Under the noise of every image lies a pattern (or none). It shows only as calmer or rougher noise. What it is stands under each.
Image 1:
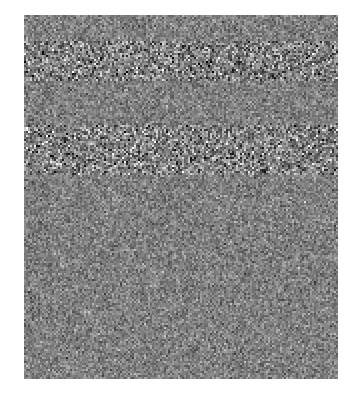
bands of rows
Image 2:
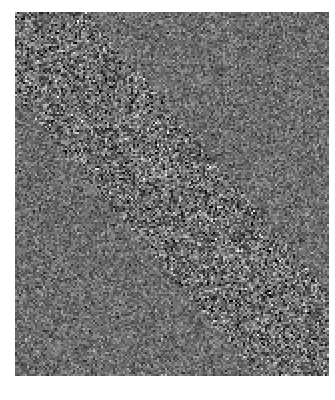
a diagonal band
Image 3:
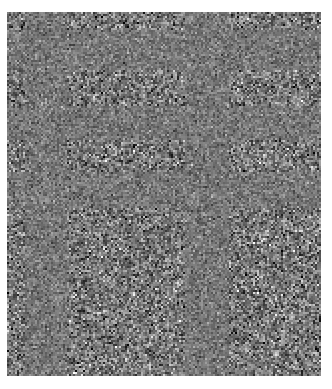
bands of rows crossing bands of columns
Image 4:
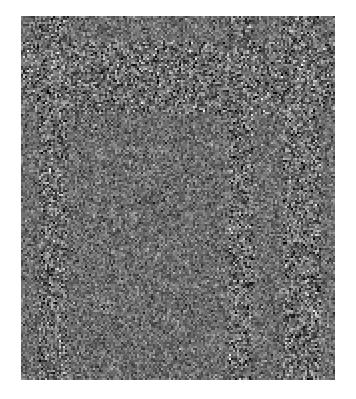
bands of rows crossing bands of columns
